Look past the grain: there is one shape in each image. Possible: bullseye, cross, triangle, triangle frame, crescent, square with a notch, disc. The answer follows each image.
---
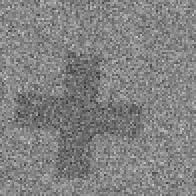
dark cross
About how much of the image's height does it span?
two thirds
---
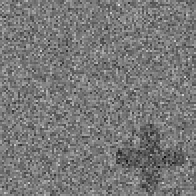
dark cross, bottom right
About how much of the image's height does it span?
a third
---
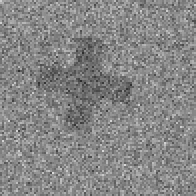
dark cross
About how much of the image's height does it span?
half
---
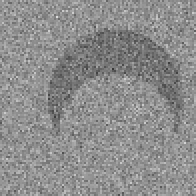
dark crescent
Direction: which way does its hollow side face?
down
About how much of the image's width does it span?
two thirds
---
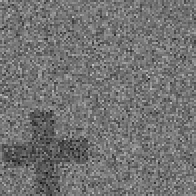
dark cross, bottom left
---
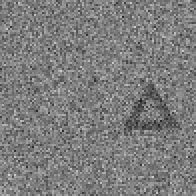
dark triangle frame, middle right
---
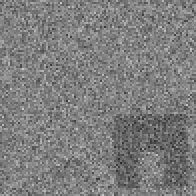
dark square with a notch, bottom right
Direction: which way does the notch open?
down
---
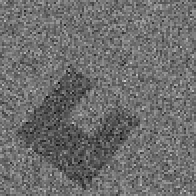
dark square with a notch
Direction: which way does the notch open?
up and right
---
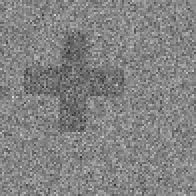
dark cross
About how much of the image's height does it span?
half
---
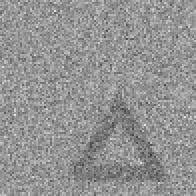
dark triangle frame
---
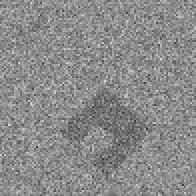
dark square with a notch
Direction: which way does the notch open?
down and left
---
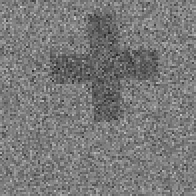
dark cross
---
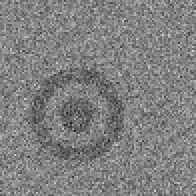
dark bullseye
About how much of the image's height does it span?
half
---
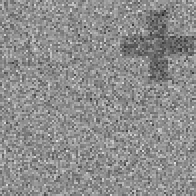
dark cross, top right
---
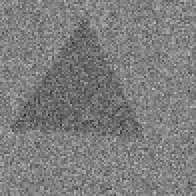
dark triangle
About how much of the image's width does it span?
two thirds
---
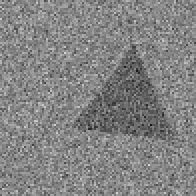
dark triangle
